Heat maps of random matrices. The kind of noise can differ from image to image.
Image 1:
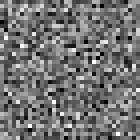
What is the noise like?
independent entries
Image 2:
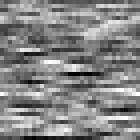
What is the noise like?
streaked along the rows
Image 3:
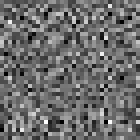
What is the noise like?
low rank plus noise
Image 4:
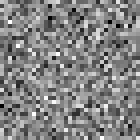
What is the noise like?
independent entries
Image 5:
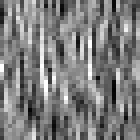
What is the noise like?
streaked along the columns
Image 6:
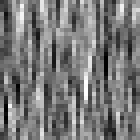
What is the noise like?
streaked along the columns
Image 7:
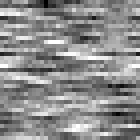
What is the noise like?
streaked along the rows
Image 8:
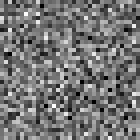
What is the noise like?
independent entries
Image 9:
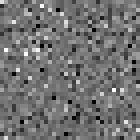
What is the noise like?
heavy tails
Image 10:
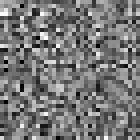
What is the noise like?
low rank plus noise
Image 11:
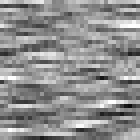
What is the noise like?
streaked along the rows
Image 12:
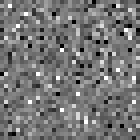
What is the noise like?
heavy tails
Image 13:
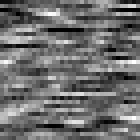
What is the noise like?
streaked along the rows
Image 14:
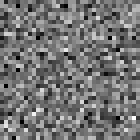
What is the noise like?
low rank plus noise
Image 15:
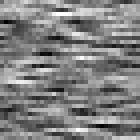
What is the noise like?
streaked along the rows
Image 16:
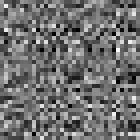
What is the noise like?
low rank plus noise
